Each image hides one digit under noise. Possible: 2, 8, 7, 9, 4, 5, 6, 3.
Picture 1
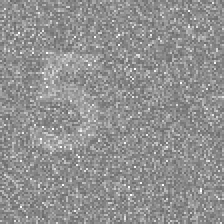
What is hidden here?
light 5
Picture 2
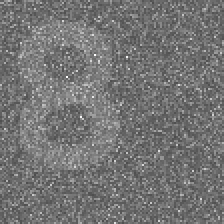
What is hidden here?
light 8
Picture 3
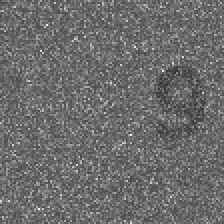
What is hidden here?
dark 9, middle right
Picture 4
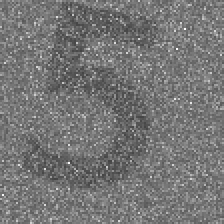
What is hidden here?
dark 5
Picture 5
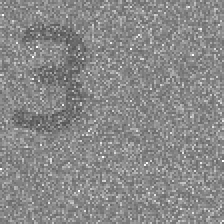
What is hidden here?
dark 3
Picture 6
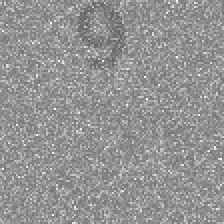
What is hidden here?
dark 9, top middle
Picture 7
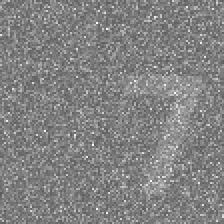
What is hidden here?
light 7
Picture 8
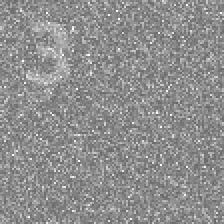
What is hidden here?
light 3, top left
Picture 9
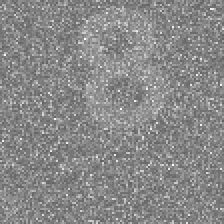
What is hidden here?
light 8
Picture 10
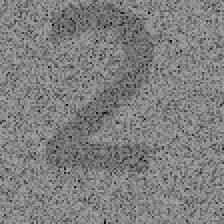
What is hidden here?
dark 2
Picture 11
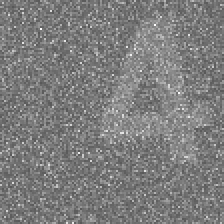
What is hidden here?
light 4
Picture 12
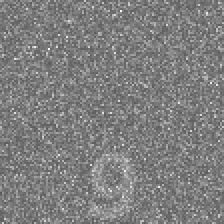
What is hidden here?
light 9, bottom middle
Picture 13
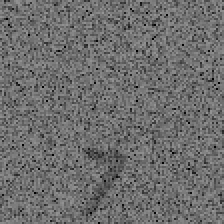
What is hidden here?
dark 7, bottom middle
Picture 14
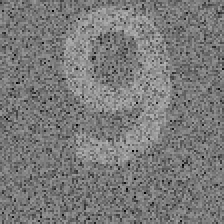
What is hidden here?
light 9
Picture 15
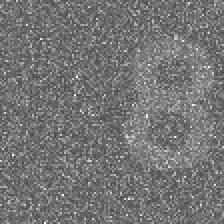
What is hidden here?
light 8
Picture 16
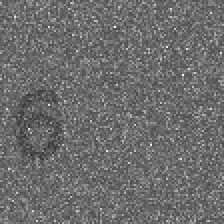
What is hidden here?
dark 6, middle left
